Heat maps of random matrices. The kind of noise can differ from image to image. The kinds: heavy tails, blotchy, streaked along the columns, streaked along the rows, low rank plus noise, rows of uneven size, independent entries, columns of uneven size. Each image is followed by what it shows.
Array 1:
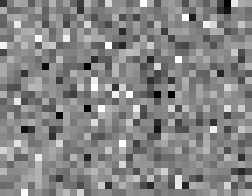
heavy tails
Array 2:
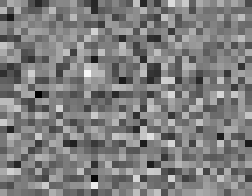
low rank plus noise
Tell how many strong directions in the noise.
two
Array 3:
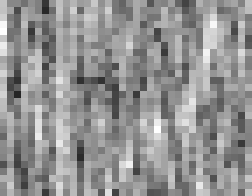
streaked along the columns
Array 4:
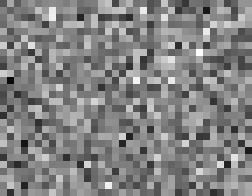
independent entries
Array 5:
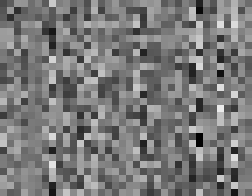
columns of uneven size
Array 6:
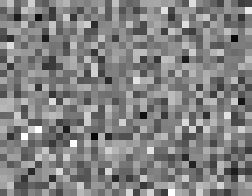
independent entries
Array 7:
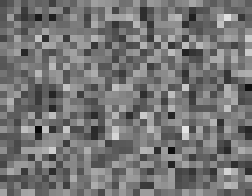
low rank plus noise
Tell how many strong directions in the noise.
two
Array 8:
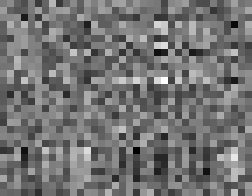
low rank plus noise
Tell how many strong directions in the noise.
one
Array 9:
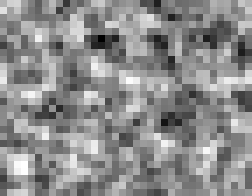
blotchy
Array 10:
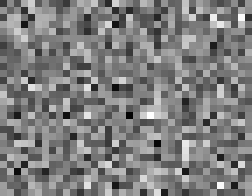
low rank plus noise
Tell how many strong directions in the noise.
three or four
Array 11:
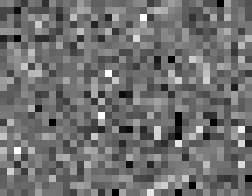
heavy tails
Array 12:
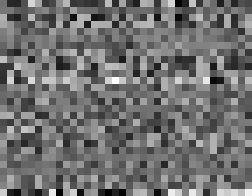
rows of uneven size
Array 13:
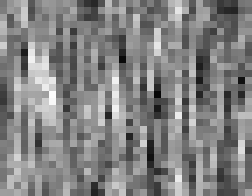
streaked along the columns
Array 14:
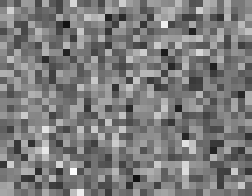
independent entries
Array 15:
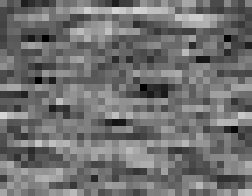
streaked along the rows
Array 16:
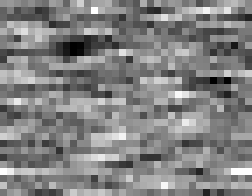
streaked along the rows
